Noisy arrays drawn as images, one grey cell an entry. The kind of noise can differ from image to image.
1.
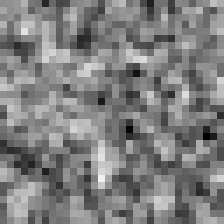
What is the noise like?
blotchy
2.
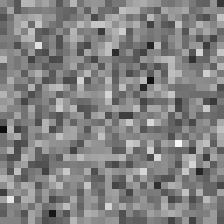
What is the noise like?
independent entries
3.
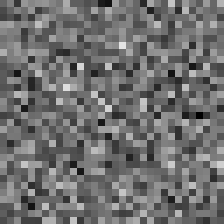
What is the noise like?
low rank plus noise
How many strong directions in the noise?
five to eight
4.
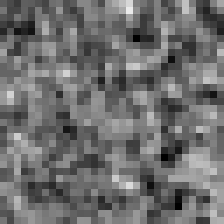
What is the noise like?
blotchy
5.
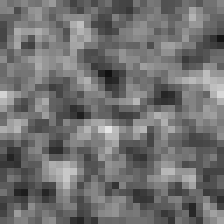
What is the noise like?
blotchy
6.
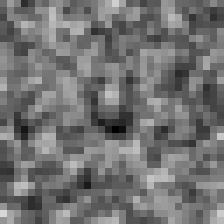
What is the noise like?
blotchy
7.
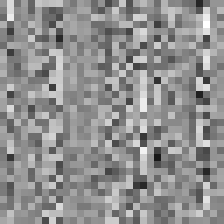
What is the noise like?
columns of uneven size
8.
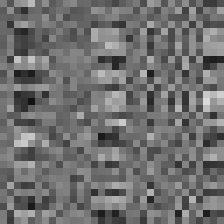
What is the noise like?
low rank plus noise
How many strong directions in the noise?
one
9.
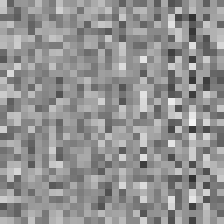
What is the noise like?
columns of uneven size
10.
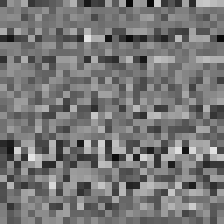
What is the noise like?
rows of uneven size
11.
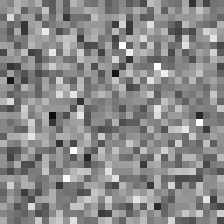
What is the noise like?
independent entries
